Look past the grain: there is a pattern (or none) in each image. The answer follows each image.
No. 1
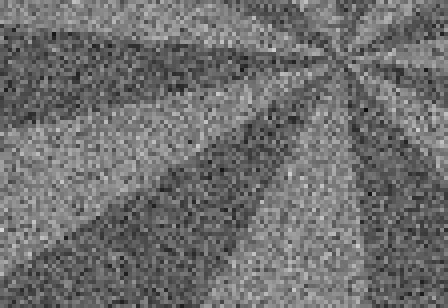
spokes from one point
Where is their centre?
top right
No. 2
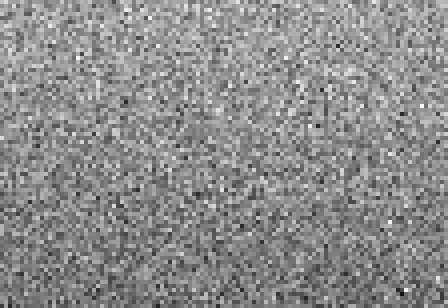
a smooth slope
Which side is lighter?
top
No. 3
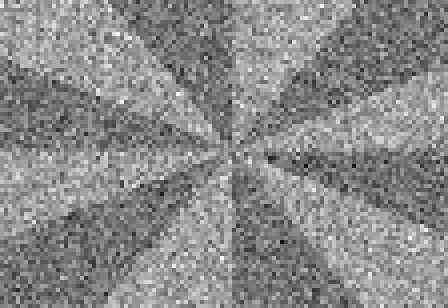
spokes from one point
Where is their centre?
centre
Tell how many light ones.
6
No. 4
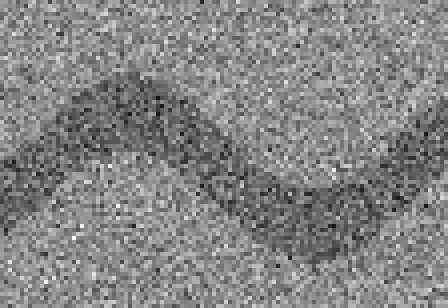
a wavy band
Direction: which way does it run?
left to right
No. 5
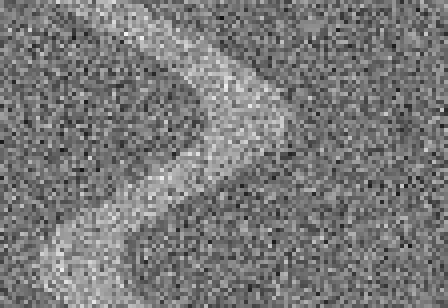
a wavy band
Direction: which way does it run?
top to bottom
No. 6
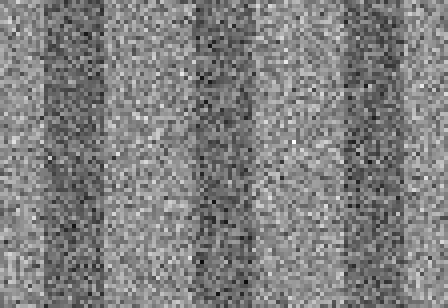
vertical stripes
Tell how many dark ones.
3
